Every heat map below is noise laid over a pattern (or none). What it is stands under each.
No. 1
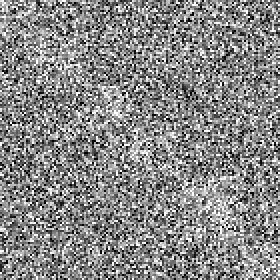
blocks along the diagonal
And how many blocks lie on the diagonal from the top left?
6
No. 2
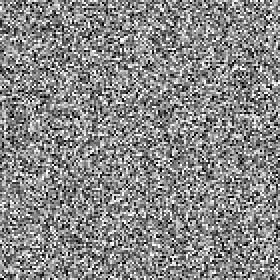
only noise
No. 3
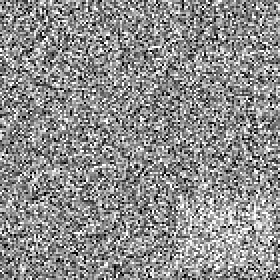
one block
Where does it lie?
bottom right
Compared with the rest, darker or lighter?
lighter
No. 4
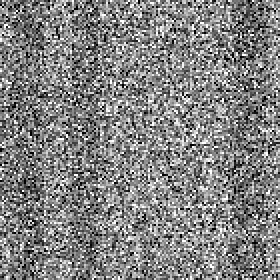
bands of columns
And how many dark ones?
3
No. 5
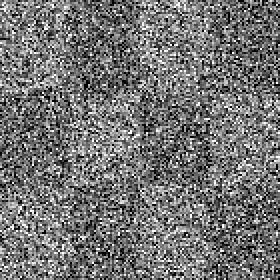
a checkerboard
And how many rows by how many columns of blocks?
3 by 4
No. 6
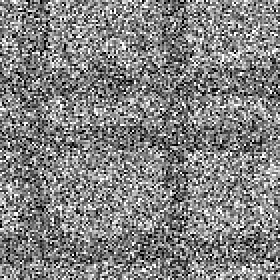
bands of rows crossing bands of columns
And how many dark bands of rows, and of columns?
3 and 2
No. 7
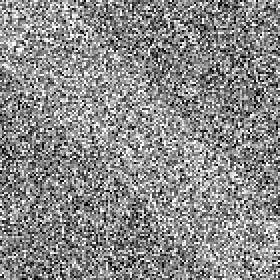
a diagonal band
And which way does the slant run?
top left to bottom right
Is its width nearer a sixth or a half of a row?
a half
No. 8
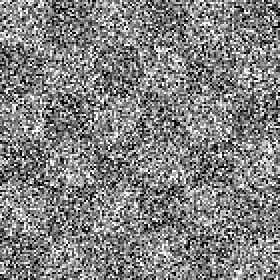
a checkerboard
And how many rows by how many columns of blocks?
6 by 6
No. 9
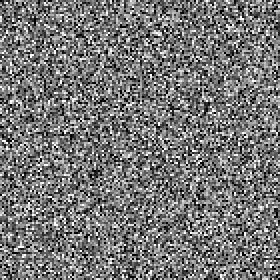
only noise
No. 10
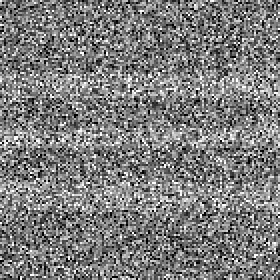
bands of rows
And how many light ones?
3
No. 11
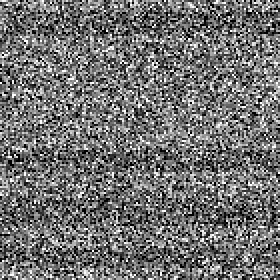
bands of rows
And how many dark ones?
4
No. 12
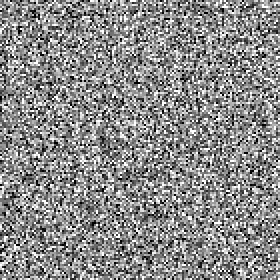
only noise
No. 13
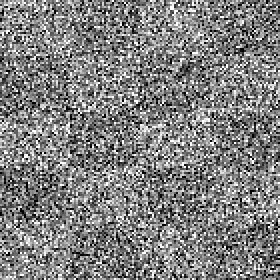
a checkerboard
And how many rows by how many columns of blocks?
5 by 4
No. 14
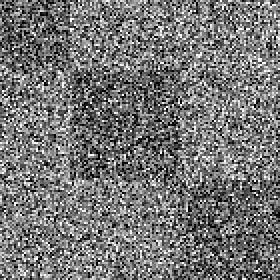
blocks along the diagonal
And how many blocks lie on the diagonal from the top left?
3
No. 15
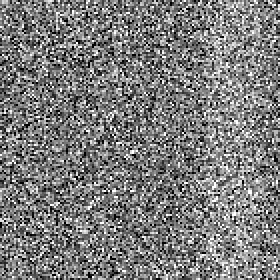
one band of columns
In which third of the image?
right
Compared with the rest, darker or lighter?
lighter
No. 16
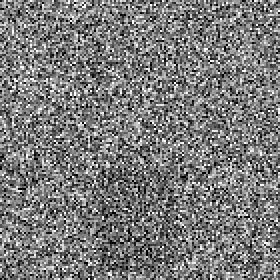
one block
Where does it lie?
bottom middle
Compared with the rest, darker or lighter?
darker
